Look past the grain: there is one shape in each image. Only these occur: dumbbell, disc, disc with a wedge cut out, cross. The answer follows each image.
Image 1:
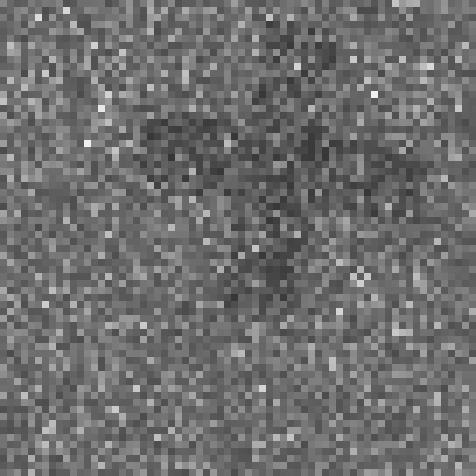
cross
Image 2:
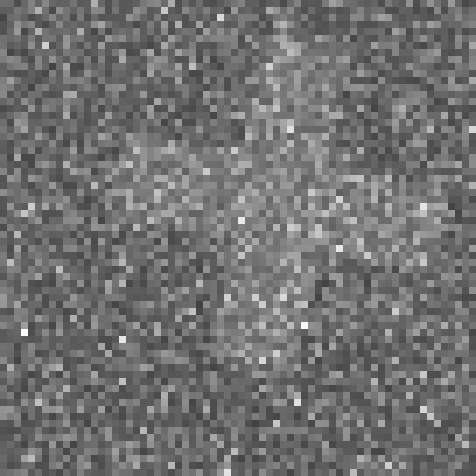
cross
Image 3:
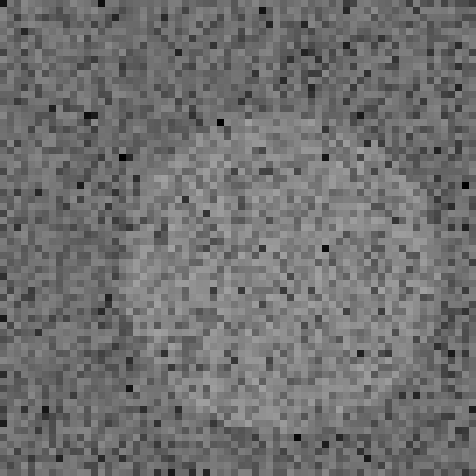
disc
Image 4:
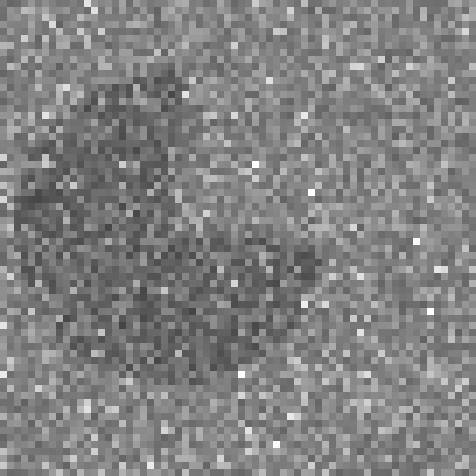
disc with a wedge cut out
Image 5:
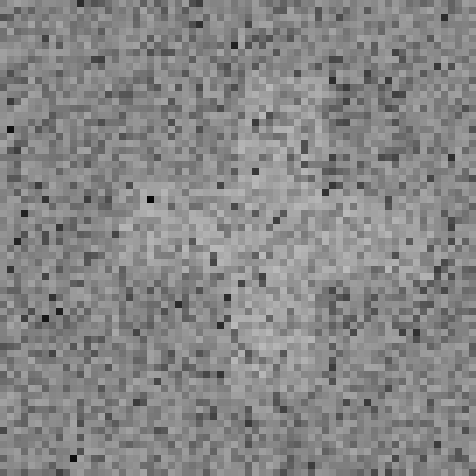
cross
